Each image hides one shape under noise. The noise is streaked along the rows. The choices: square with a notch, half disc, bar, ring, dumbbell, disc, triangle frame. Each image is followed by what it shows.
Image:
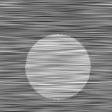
disc
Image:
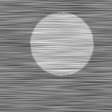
disc
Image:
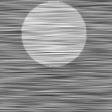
disc
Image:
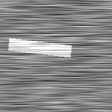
bar
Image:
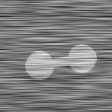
dumbbell
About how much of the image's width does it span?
two thirds
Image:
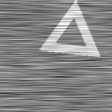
triangle frame
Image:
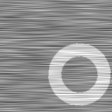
ring
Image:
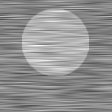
disc
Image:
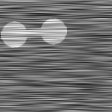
dumbbell
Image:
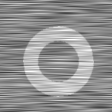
ring
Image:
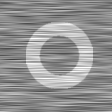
ring
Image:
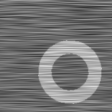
ring
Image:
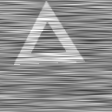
triangle frame
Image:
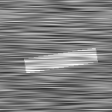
bar
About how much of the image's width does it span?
two thirds
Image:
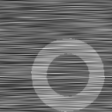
ring
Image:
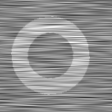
ring
